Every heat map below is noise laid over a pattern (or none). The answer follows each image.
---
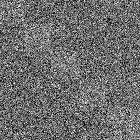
blocks along the diagonal
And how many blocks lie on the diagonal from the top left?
5
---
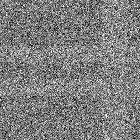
bands of rows crossing bands of columns
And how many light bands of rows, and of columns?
2 and 1
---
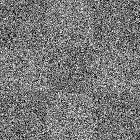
a checkerboard
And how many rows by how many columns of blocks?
3 by 3
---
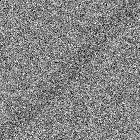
a diagonal band
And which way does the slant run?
bottom left to top right
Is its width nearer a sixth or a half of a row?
a sixth
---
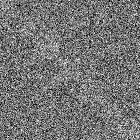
blocks along the diagonal
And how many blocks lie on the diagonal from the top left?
7
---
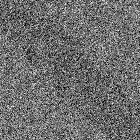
a diagonal band
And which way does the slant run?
top left to bottom right
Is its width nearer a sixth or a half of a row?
a half
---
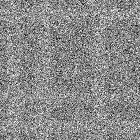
bands of rows crossing bands of columns
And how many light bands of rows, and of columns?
3 and 3
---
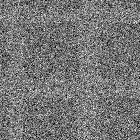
bands of rows crossing bands of columns
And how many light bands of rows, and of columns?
2 and 2
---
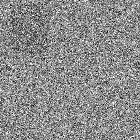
one block
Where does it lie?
top left
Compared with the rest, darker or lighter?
darker
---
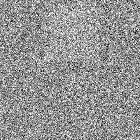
one block
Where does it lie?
top middle
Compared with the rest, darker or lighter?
lighter
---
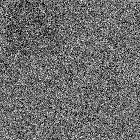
one block
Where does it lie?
top left
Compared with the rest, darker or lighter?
darker
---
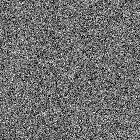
only noise
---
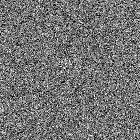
only noise
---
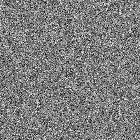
only noise
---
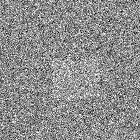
one block
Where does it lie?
centre
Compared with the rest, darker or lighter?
lighter
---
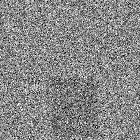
one block
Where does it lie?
bottom middle
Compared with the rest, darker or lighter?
darker
